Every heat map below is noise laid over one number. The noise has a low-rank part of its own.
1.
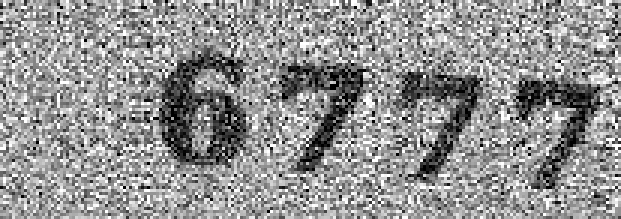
6777
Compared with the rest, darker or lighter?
darker
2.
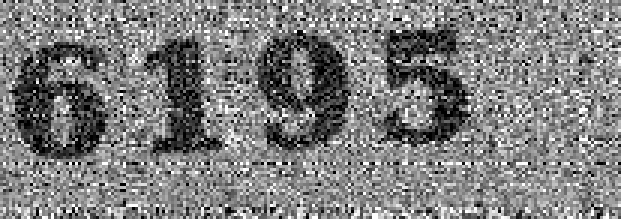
6195
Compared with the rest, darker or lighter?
darker
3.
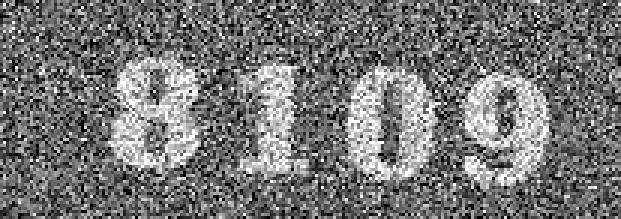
8109
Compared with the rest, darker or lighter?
lighter
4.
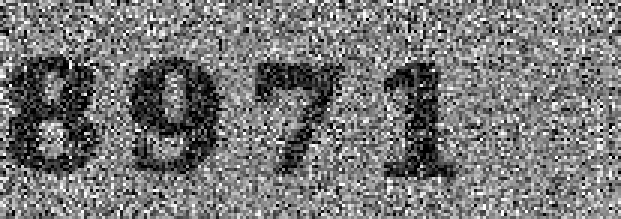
8971
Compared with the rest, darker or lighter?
darker
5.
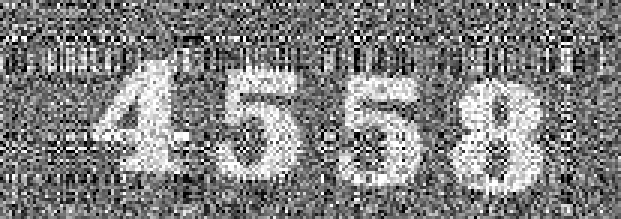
4558
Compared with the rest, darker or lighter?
lighter
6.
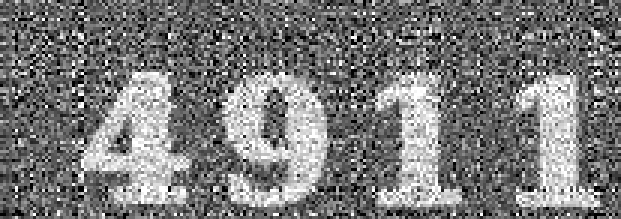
4911
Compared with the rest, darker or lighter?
lighter
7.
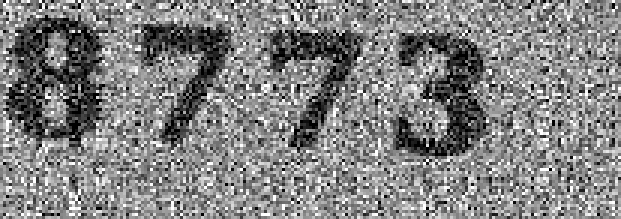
8773
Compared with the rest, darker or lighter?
darker
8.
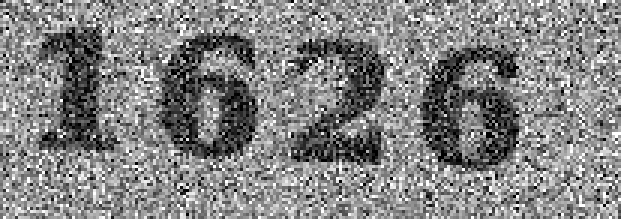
1626
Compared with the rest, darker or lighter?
darker
